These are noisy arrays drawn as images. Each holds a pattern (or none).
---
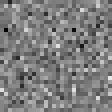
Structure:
only noise
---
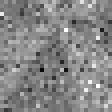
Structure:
spokes from one point
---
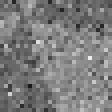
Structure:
spokes from one point
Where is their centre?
top left
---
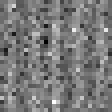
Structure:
vertical stripes
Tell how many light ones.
5
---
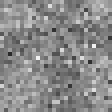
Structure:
spokes from one point
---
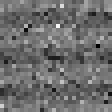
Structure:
horizontal stripes
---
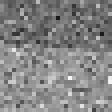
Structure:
a sharp edge
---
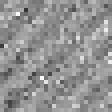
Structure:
diagonal stripes
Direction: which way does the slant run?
bottom left to top right
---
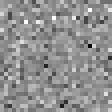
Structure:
only noise
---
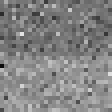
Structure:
a sharp edge
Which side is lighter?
bottom
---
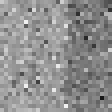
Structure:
a sharp edge
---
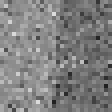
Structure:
a sharp edge
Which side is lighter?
left
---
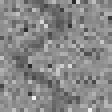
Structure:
a wavy band
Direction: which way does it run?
top to bottom
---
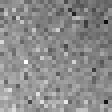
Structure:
a smooth slope
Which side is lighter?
bottom left
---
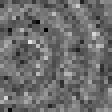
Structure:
rings round one point
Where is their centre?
middle left
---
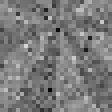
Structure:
spokes from one point
